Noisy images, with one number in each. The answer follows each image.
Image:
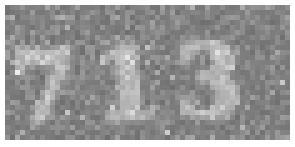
713
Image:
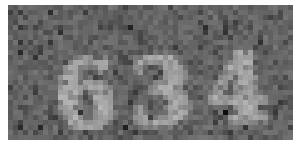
634
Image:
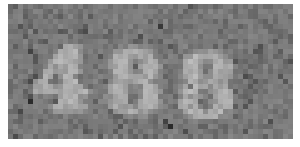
488
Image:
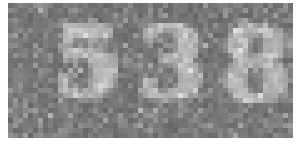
538
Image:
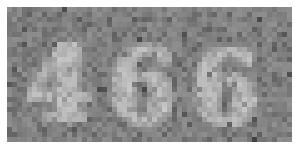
466
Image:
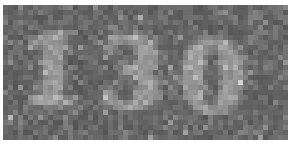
130
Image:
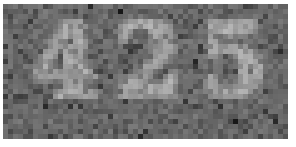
425
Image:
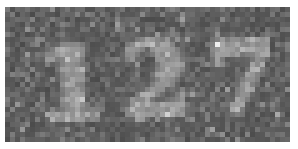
127
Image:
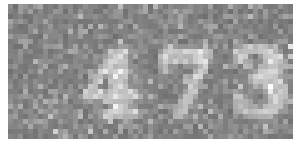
473
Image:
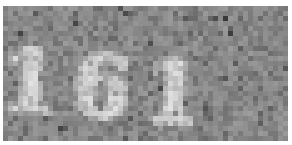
161
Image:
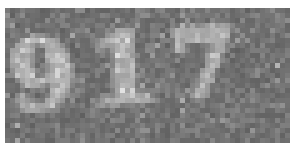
917
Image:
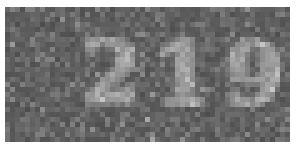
219
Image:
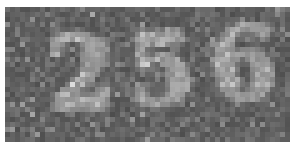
256
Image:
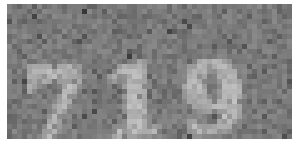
719
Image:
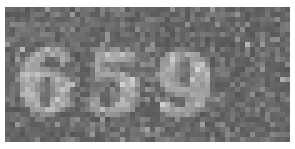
659
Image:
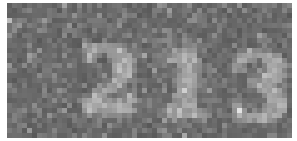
213
